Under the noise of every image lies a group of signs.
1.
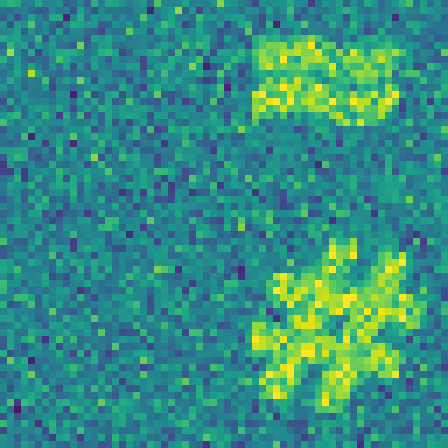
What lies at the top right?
approximately sign
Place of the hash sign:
bottom right
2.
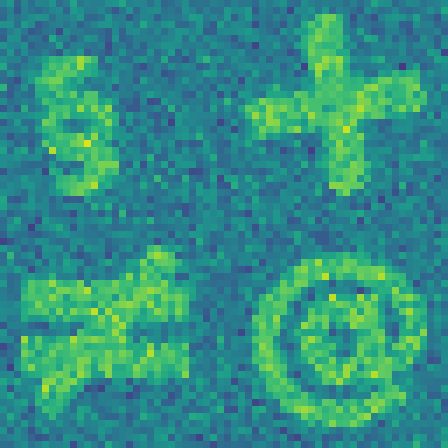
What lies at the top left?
section sign
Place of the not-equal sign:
bottom left
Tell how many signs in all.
4
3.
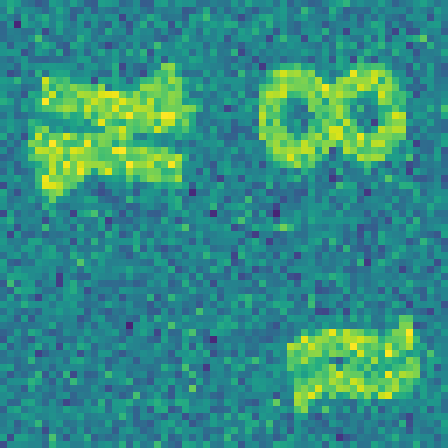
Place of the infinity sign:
top right
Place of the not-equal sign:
top left
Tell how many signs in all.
3
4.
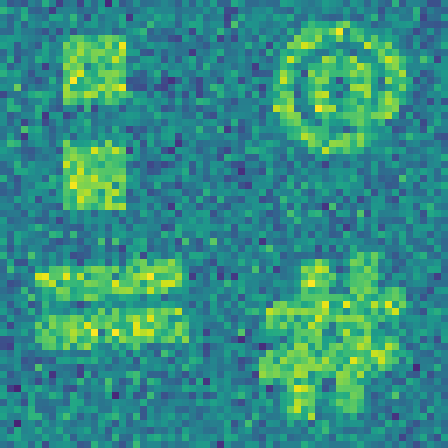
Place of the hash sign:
bottom right
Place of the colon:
top left
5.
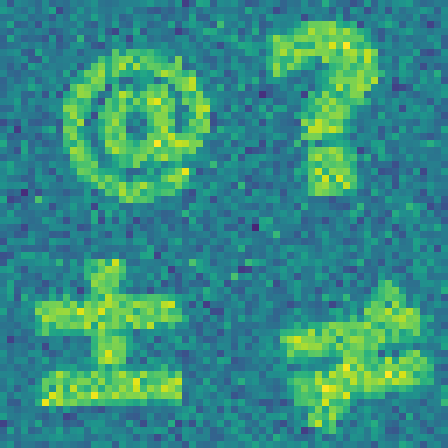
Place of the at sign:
top left
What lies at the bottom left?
plus-minus sign
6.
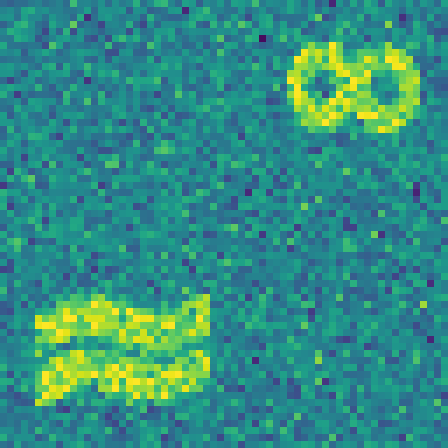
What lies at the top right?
infinity sign
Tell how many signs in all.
2
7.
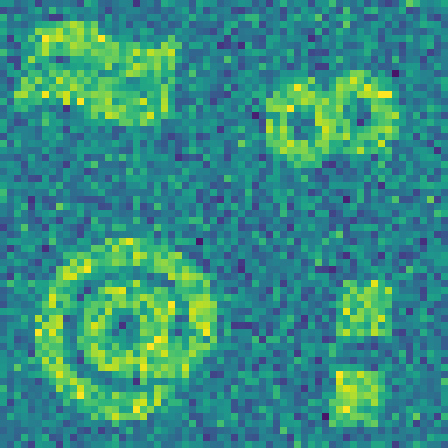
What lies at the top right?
infinity sign
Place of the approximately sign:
top left
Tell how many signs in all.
4
